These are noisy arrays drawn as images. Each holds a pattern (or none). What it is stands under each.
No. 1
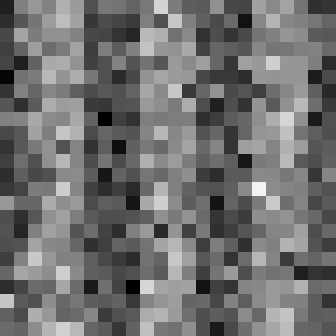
vertical stripes
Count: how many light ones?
3
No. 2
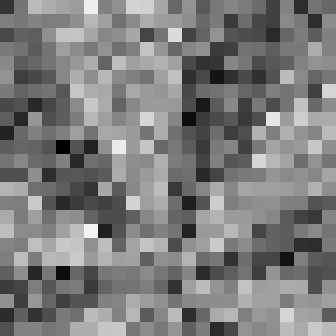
spokes from one point
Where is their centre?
bottom middle
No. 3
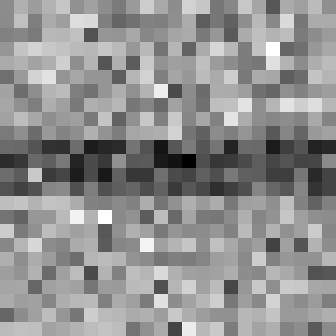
one horizontal stripe
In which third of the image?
middle
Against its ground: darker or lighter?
darker
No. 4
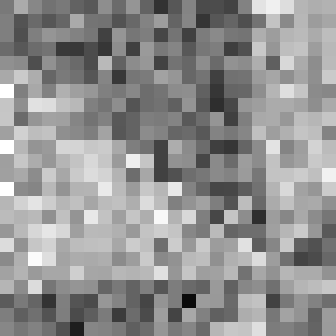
spokes from one point
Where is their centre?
bottom right
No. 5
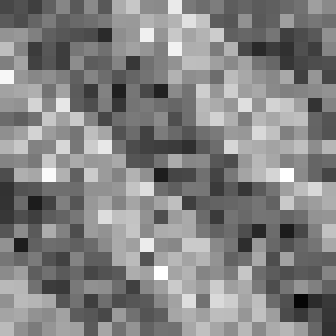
diagonal stripes
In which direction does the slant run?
top left to bottom right
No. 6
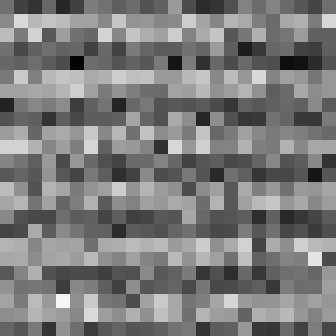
horizontal stripes
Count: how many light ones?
6
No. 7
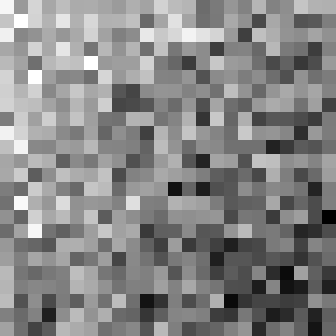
a smooth slope
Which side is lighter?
top left
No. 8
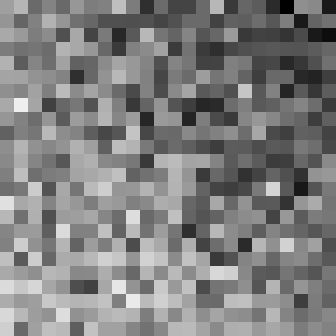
a smooth slope
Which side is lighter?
bottom left
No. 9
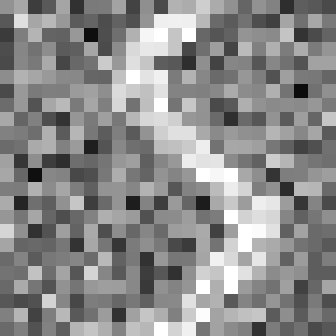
a wavy band
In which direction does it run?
top to bottom
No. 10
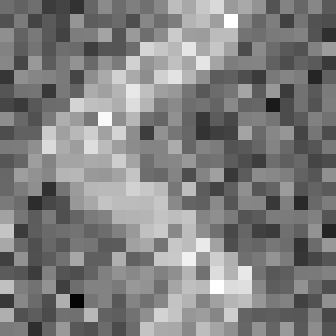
a wavy band
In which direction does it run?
top to bottom
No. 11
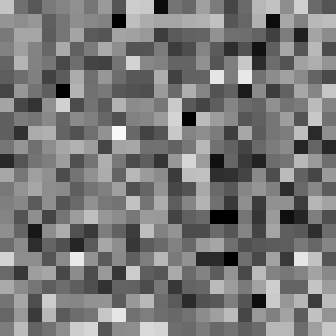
only noise
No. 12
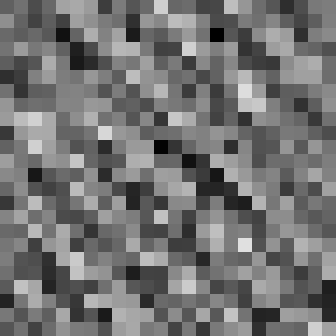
diagonal stripes
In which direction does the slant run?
top left to bottom right
